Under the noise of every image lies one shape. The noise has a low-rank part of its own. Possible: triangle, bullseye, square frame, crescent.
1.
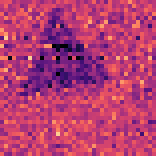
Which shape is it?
triangle
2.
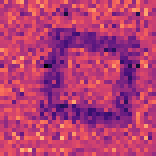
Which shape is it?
square frame
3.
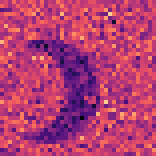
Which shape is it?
crescent
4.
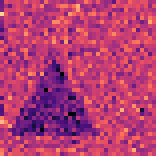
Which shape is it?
triangle
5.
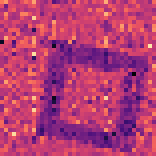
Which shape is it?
square frame
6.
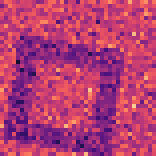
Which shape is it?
square frame
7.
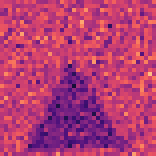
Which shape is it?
triangle
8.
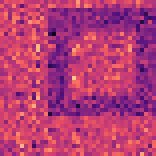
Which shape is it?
square frame
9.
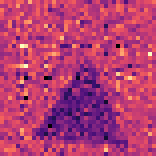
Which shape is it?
triangle
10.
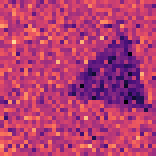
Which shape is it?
triangle
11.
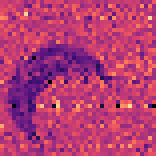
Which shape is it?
crescent
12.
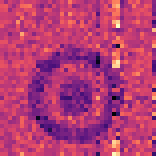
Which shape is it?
bullseye
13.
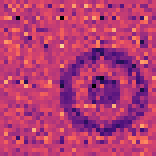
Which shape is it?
bullseye
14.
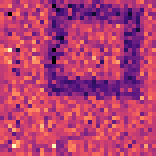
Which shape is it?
square frame
